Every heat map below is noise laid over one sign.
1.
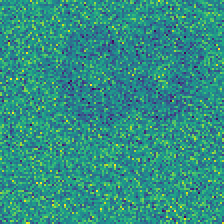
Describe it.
dark infinity sign
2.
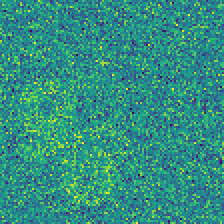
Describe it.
light percent sign
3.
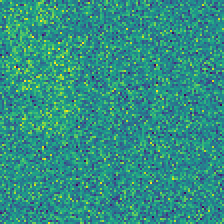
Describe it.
light section sign
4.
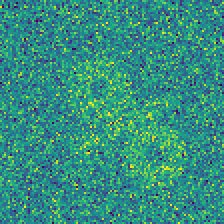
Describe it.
light percent sign
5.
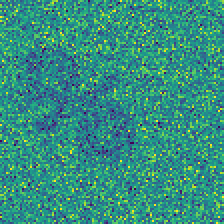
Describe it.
dark percent sign
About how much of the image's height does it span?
half
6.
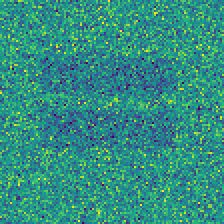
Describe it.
dark equals sign
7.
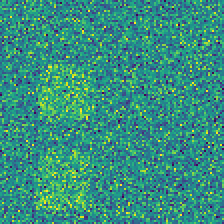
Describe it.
light colon
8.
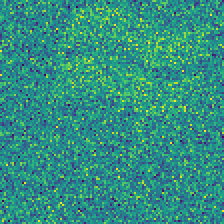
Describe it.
light approximately sign
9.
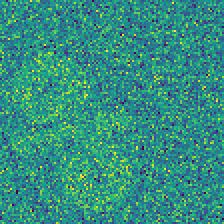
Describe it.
light percent sign
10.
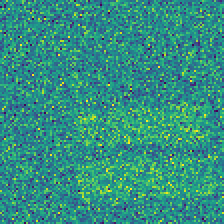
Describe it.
light equals sign
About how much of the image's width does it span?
two thirds
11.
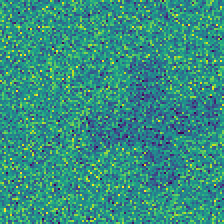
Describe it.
dark plus sign
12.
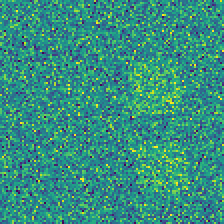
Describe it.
light colon
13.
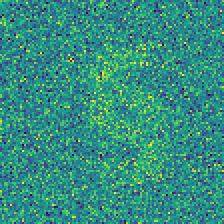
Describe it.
light section sign
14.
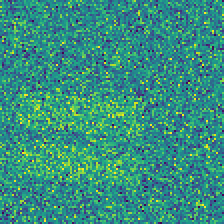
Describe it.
light equals sign
